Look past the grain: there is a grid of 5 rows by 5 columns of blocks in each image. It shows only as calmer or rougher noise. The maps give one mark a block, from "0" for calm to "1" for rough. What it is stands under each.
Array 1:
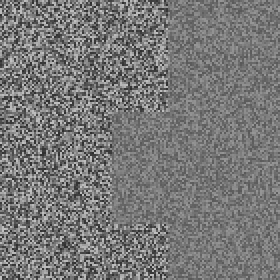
1 1 1 0 0
1 1 1 0 0
1 1 0 0 0
1 1 0 0 0
1 1 1 0 0
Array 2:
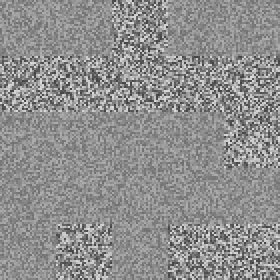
0 0 1 0 0
1 1 1 1 1
0 0 0 0 1
0 0 0 0 0
0 1 0 1 1
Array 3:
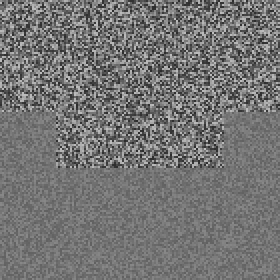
1 1 1 1 1
1 1 1 1 1
0 1 1 1 0
0 0 0 0 0
0 0 0 0 0
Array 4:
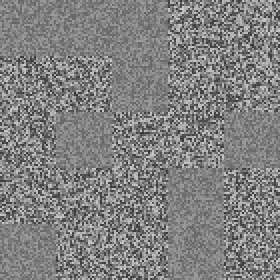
0 0 0 1 1
1 1 0 1 1
1 0 1 1 0
1 1 1 0 1
0 1 1 0 1
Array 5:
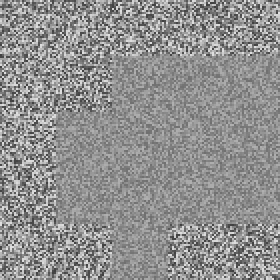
1 1 1 1 1
1 1 0 0 0
1 0 0 0 0
1 0 0 0 0
1 1 0 1 1
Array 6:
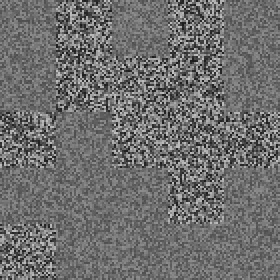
0 1 0 1 0
0 1 1 1 0
1 0 1 1 1
0 0 0 1 0
1 0 0 0 0
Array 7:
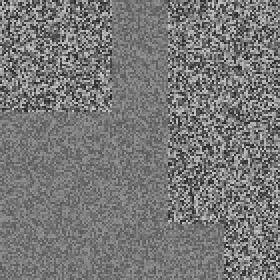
1 1 0 1 1
1 1 0 1 1
0 0 0 1 1
0 0 0 1 1
0 0 0 0 1
